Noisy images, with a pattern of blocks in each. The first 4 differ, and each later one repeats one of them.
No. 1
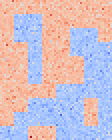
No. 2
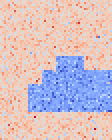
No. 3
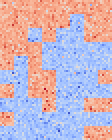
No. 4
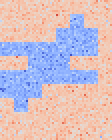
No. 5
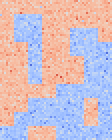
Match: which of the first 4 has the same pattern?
1
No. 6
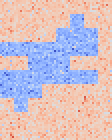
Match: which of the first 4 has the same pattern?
4
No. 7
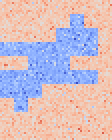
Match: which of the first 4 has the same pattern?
4
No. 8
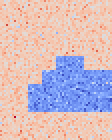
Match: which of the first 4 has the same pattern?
2
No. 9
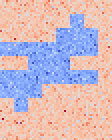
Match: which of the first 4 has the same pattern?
4
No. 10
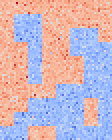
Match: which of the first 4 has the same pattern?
1
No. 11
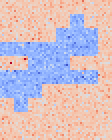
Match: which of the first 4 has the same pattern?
4
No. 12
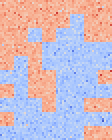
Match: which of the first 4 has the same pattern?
3
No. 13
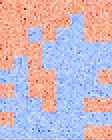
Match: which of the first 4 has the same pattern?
3
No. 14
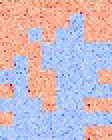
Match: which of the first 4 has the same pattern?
3
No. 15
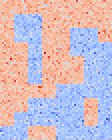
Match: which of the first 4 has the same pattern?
1
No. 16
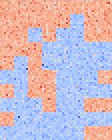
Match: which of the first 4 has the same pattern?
3
